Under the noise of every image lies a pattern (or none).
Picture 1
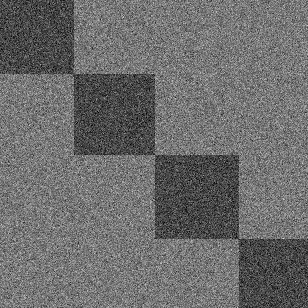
blocks along the diagonal
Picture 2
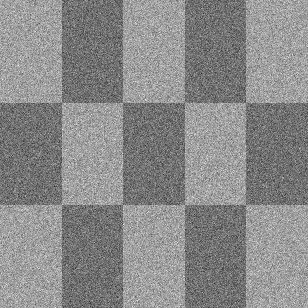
a checkerboard
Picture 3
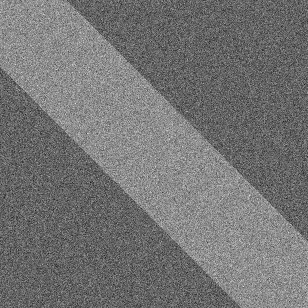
a diagonal band
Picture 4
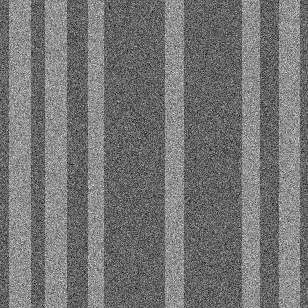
bands of columns
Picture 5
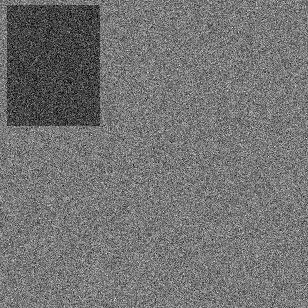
one block
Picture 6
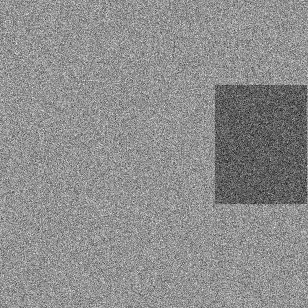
one block
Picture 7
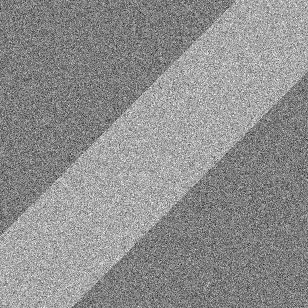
a diagonal band
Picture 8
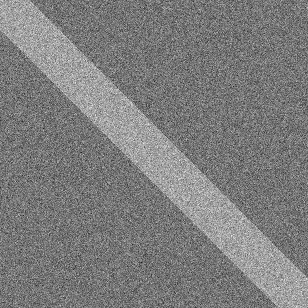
a diagonal band
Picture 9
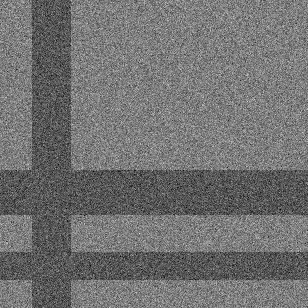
bands of rows crossing bands of columns
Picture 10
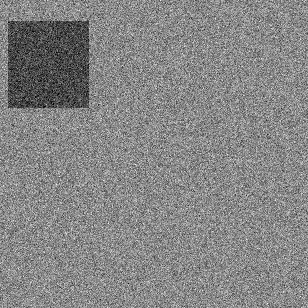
one block
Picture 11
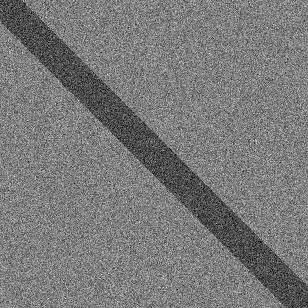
a diagonal band
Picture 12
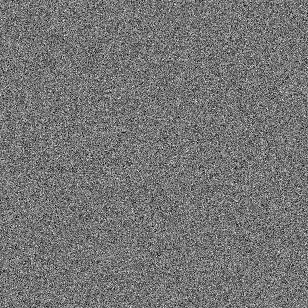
only noise
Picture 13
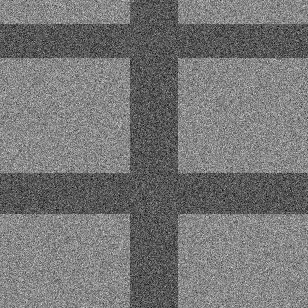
bands of rows crossing bands of columns
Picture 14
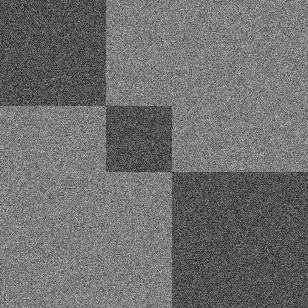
blocks along the diagonal
